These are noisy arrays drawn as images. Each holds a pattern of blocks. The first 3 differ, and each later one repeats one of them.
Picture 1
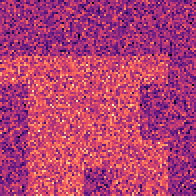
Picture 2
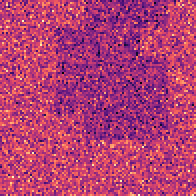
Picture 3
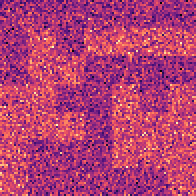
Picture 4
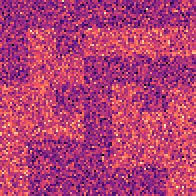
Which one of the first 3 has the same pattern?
3
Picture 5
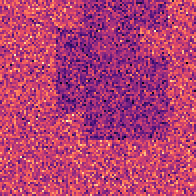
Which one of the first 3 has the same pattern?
2
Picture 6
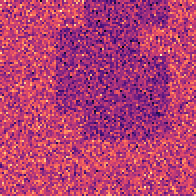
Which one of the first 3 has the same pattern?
2
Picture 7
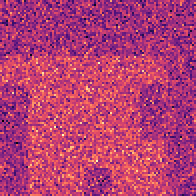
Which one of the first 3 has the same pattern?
1
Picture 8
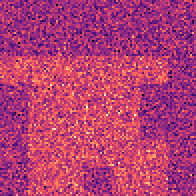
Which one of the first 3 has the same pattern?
1
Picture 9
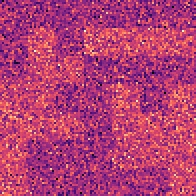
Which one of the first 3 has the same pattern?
3
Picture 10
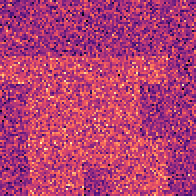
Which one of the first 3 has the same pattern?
1
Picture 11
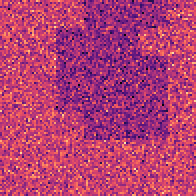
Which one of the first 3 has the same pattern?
2
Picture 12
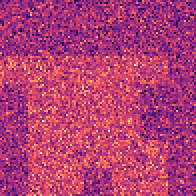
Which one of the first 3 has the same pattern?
1
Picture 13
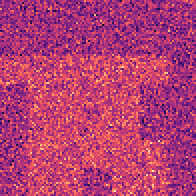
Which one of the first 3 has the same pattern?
1
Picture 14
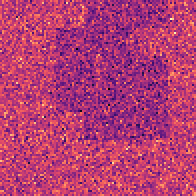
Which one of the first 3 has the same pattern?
2
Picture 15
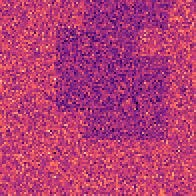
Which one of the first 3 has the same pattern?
2
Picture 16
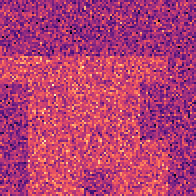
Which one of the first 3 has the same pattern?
1
